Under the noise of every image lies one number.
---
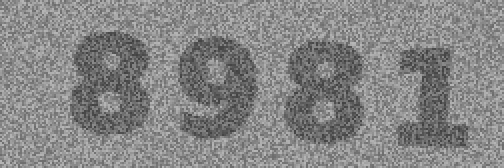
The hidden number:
8981
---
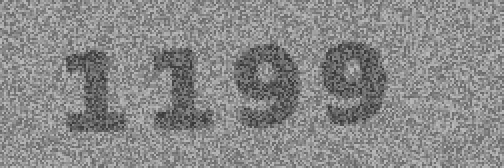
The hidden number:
1199
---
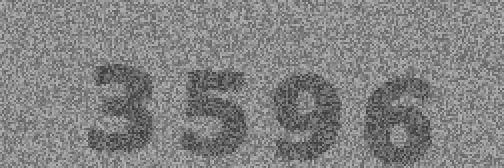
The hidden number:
3596
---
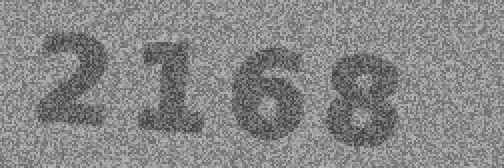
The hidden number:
2168
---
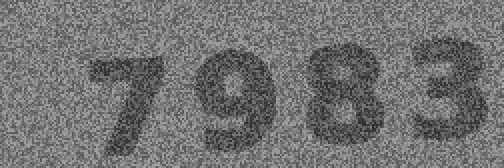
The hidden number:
7983
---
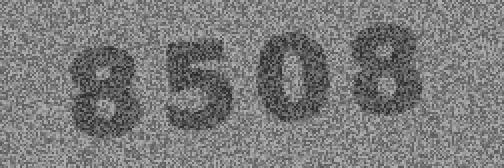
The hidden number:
8508
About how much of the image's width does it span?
two thirds
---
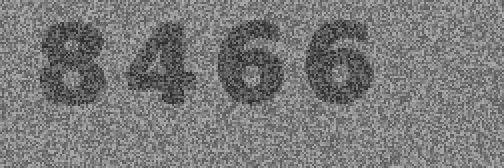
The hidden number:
8466
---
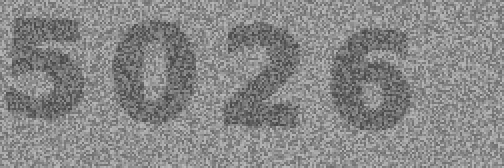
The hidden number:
5026
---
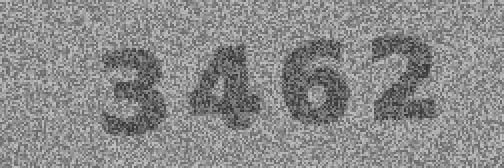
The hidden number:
3462
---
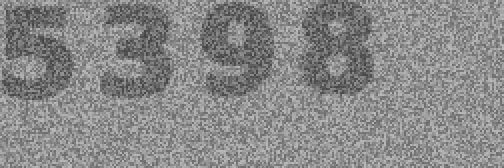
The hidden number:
5398
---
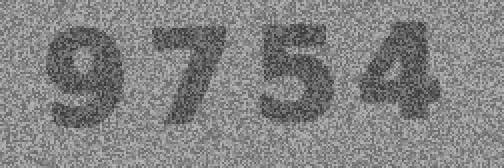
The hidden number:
9754
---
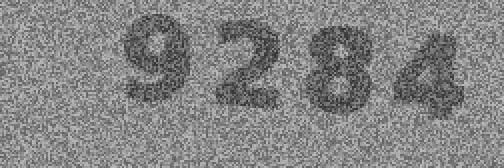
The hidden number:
9284
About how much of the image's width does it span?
two thirds
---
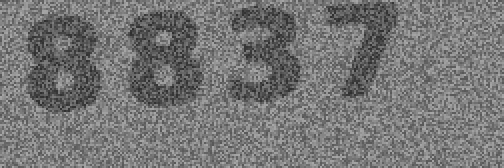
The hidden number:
8837
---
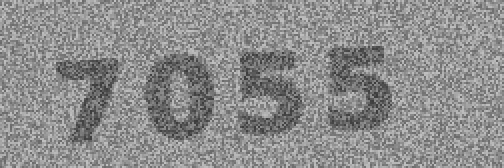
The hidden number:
7055
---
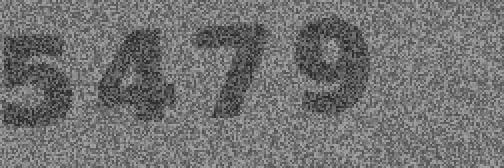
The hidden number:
5479
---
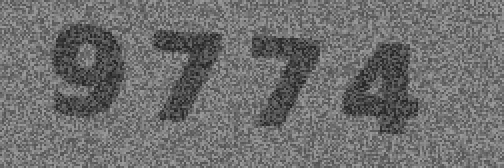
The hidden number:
9774
